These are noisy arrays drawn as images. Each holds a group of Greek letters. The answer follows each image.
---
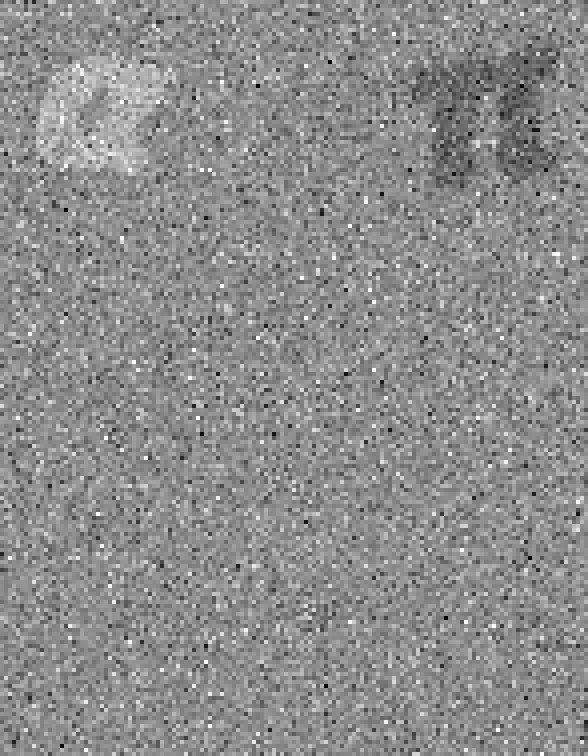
top left: light alpha; top right: dark pi
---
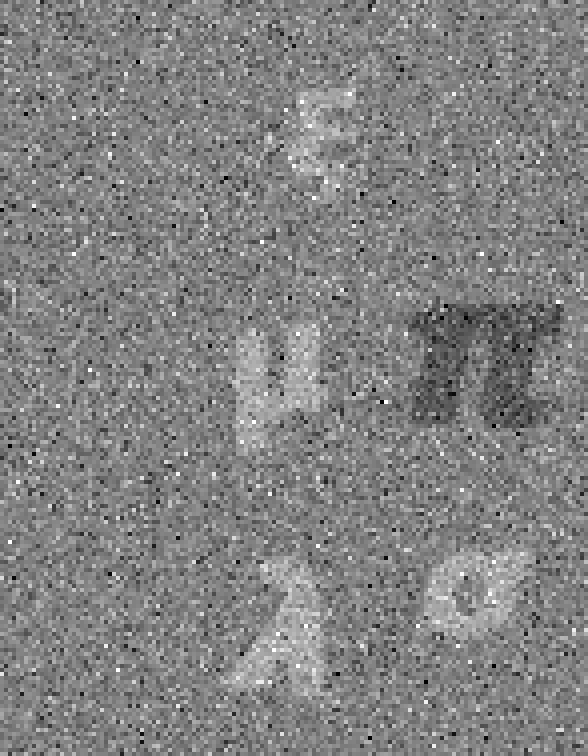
top middle: light xi; centre: light mu; middle right: dark pi; bottom middle: light lambda; bottom right: light sigma
